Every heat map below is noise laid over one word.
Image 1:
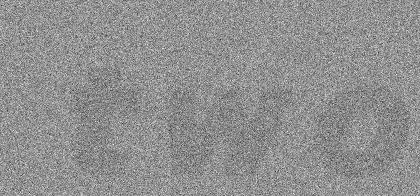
two
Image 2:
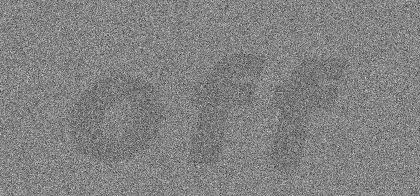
off
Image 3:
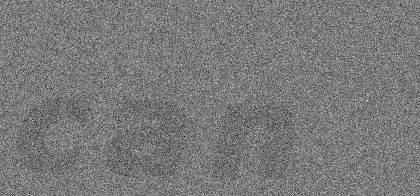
can
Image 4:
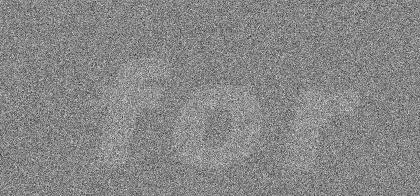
for
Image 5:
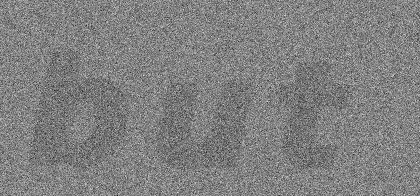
but
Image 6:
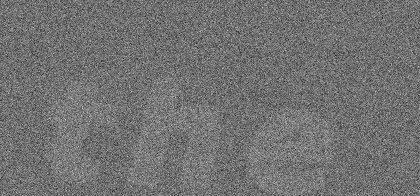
the
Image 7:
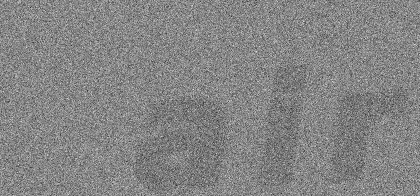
air
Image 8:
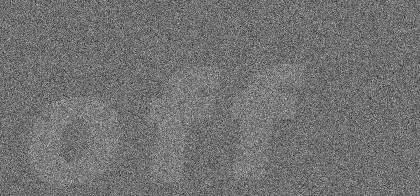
off
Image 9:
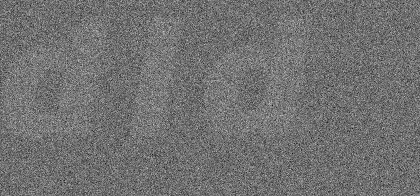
did
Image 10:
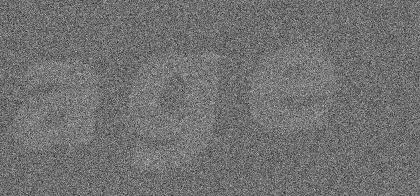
age
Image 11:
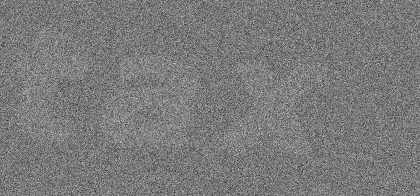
tax
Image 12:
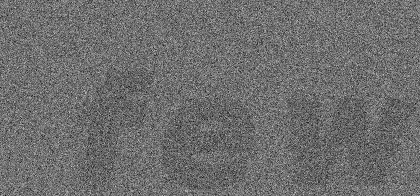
few
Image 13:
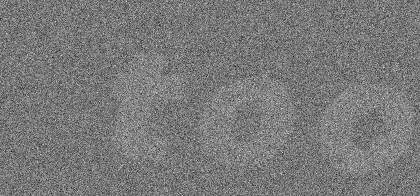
too
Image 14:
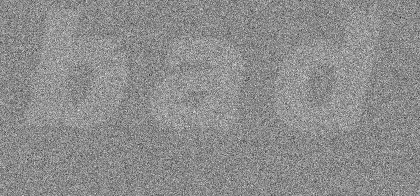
bad
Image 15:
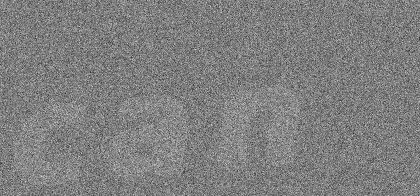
can
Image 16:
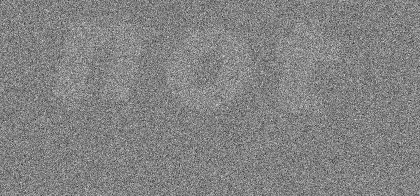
not
